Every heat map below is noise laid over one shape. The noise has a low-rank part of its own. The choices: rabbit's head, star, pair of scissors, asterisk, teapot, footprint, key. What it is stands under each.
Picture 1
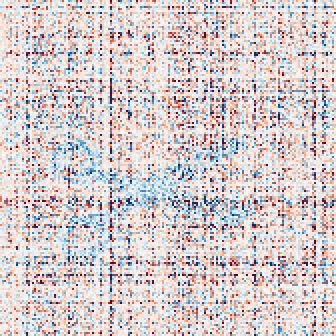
pair of scissors
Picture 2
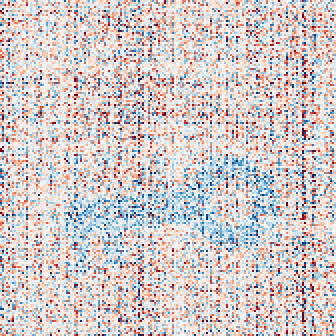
key
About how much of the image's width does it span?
two thirds
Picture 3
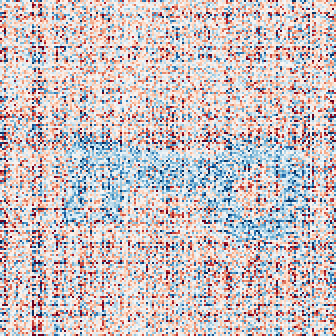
key
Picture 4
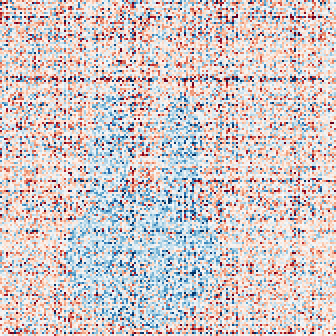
rabbit's head
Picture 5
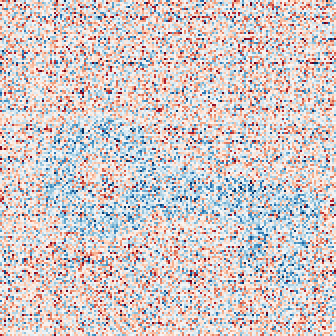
key
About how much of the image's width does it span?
nearly all
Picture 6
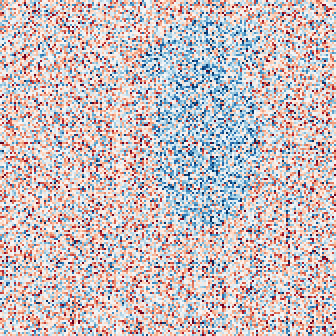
footprint
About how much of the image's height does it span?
two thirds
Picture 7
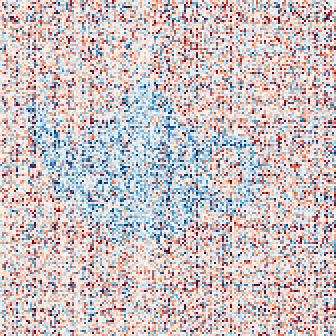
teapot
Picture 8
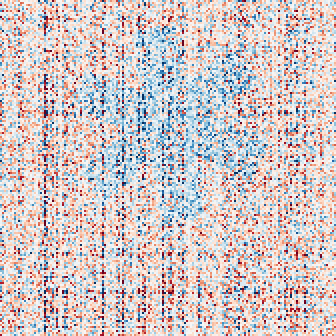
asterisk
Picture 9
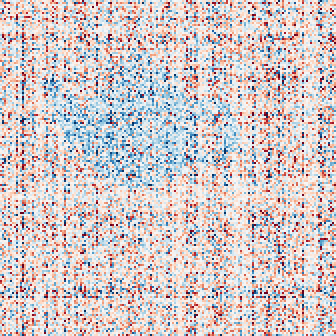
teapot
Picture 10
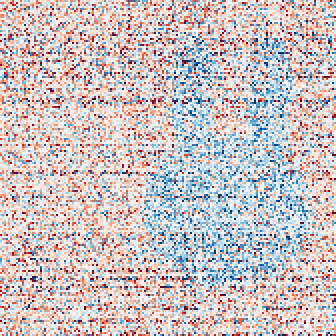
rabbit's head
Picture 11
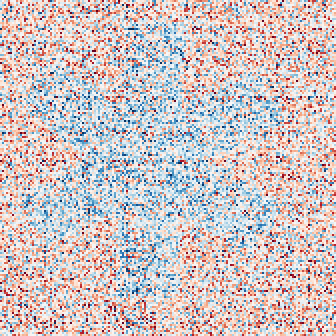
asterisk
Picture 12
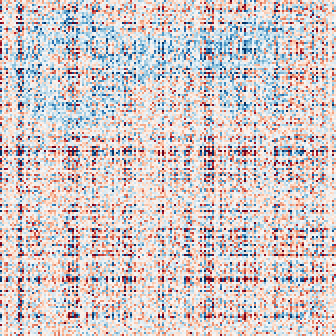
key
